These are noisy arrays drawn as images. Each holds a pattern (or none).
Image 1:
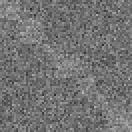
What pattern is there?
blocks along the diagonal
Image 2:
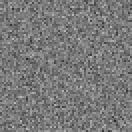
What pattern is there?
only noise
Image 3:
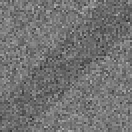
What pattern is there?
a diagonal band
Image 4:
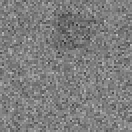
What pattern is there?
one block
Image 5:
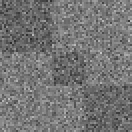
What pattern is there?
blocks along the diagonal
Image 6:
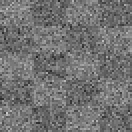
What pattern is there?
a checkerboard
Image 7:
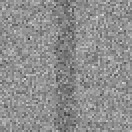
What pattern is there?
one band of columns
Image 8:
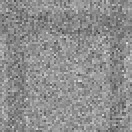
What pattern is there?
bands of rows crossing bands of columns
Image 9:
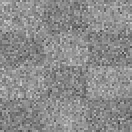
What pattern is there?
a checkerboard
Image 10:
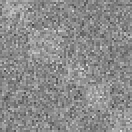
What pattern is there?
blocks along the diagonal
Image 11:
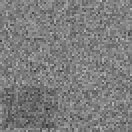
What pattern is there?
one block
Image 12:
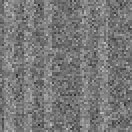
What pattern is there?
bands of columns
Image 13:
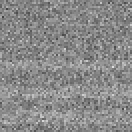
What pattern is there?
bands of rows
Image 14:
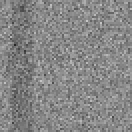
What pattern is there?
one band of columns
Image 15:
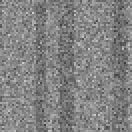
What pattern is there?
bands of columns
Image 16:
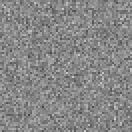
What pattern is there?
only noise
